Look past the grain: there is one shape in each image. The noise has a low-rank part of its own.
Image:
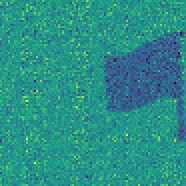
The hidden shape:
flag
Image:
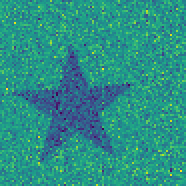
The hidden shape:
star
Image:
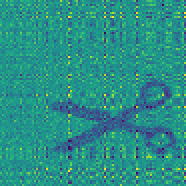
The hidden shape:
pair of scissors
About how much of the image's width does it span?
two thirds
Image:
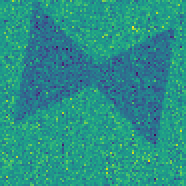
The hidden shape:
bow tie
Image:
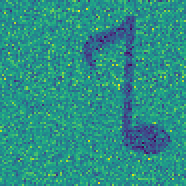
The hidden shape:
musical note
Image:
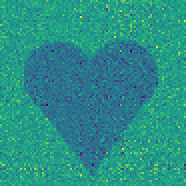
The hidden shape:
heart
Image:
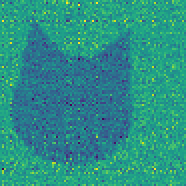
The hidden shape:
cat's head
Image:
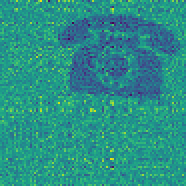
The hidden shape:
telephone
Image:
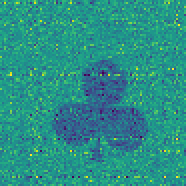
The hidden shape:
club
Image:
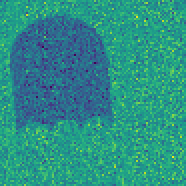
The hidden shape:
ghost
